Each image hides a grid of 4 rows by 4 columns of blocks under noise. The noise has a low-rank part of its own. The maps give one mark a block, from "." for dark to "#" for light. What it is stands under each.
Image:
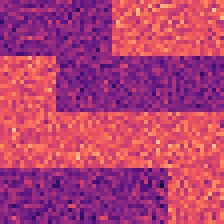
..##
#...
####
...#
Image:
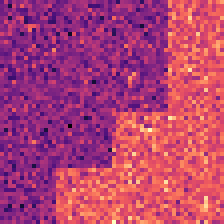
...#
...#
..##
.###
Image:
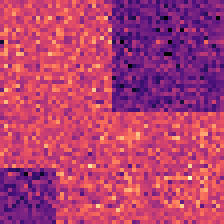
##..
##..
####
.###
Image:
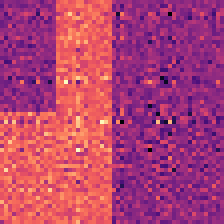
.#..
.#..
##..
##..
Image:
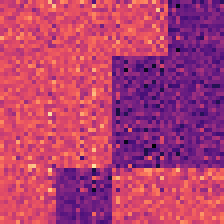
###.
##..
##..
#.##
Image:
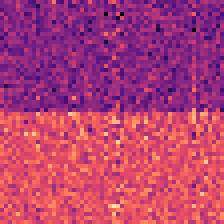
....
....
####
####
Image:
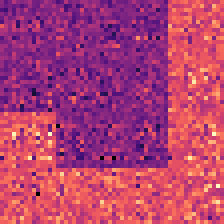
...#
...#
#..#
####
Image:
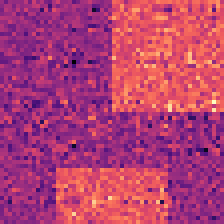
..##
..##
....
.##.
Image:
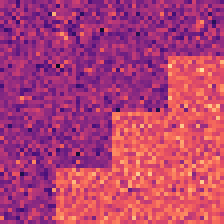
....
...#
..##
.###
